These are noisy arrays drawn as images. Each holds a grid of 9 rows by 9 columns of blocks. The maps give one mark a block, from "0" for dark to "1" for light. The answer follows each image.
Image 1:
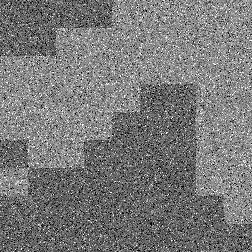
0 0 0 0 1 1 1 1 1
0 0 1 1 1 1 1 1 1
1 1 1 1 1 1 1 1 1
1 1 1 1 1 0 0 1 1
1 1 1 1 0 0 0 1 1
0 1 1 0 0 0 0 1 1
1 0 0 0 0 0 0 1 1
0 0 0 0 0 0 0 0 1
0 0 0 0 0 0 0 0 0
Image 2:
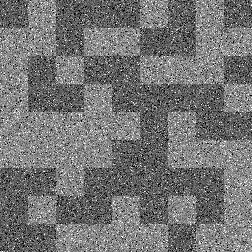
0 1 0 0 0 1 0 1 0
1 1 0 1 1 0 0 1 1
1 0 1 0 0 1 1 1 0
1 0 0 1 0 0 0 0 1
1 1 1 1 1 0 1 0 0
1 1 1 1 0 0 1 1 1
0 0 1 0 0 0 0 0 1
0 1 0 0 1 0 1 0 1
0 0 1 1 1 1 0 1 1
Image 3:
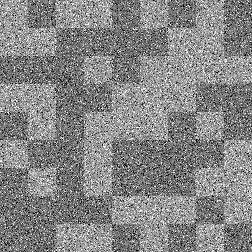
1 0 1 1 0 1 0 1 0
1 1 0 0 0 0 1 1 0
0 0 0 1 0 1 1 1 1
1 1 0 0 1 1 1 0 0
0 1 0 1 1 1 0 1 0
1 0 0 1 0 0 0 0 1
0 1 0 1 0 0 0 1 1
0 0 0 0 1 1 1 0 1
0 0 1 1 0 1 0 1 0
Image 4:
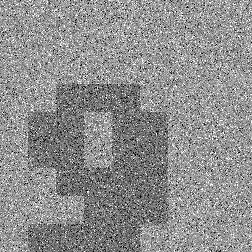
1 1 1 1 1 1 1 1 1
1 1 1 1 1 1 1 1 1
1 1 1 1 1 1 1 1 1
1 1 0 0 0 1 1 1 1
1 0 0 1 0 0 1 1 1
1 0 0 1 0 0 1 1 1
1 1 0 0 0 0 1 1 1
1 1 1 0 0 0 1 1 1
1 0 0 0 0 1 1 1 1
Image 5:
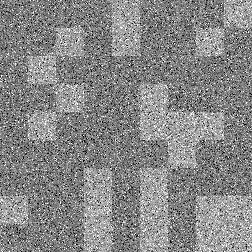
0 0 0 0 1 0 0 0 1
0 0 1 0 1 0 0 1 0
0 1 0 0 0 0 0 0 0
0 0 1 0 0 1 0 0 0
0 1 0 0 0 1 1 1 0
0 0 0 0 0 0 1 0 0
0 0 0 1 0 1 0 0 0
1 0 0 1 0 1 0 1 1
0 0 0 1 0 1 0 1 1
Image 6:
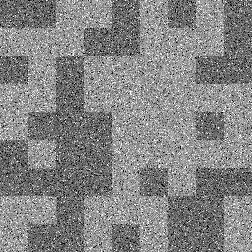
0 0 1 1 0 1 0 1 0
1 1 1 0 0 1 1 1 0
0 1 0 1 1 1 1 0 0
1 1 0 1 1 1 1 1 1
1 0 0 0 1 1 1 0 1
0 1 0 0 1 1 1 1 1
0 0 0 0 1 0 1 0 0
1 1 0 1 1 1 0 0 1
1 0 0 1 0 1 0 0 1
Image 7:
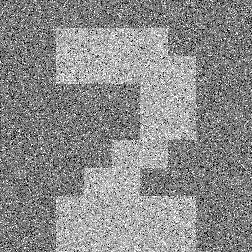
0 0 0 0 0 0 0 0 0
0 0 1 1 1 1 0 0 0
0 0 1 1 1 1 1 0 0
0 0 0 0 0 1 1 0 0
0 0 0 0 0 1 1 0 0
0 0 0 0 1 1 0 0 0
0 0 0 1 1 0 0 0 0
0 0 1 1 1 1 1 0 0
0 0 1 1 1 1 1 0 0
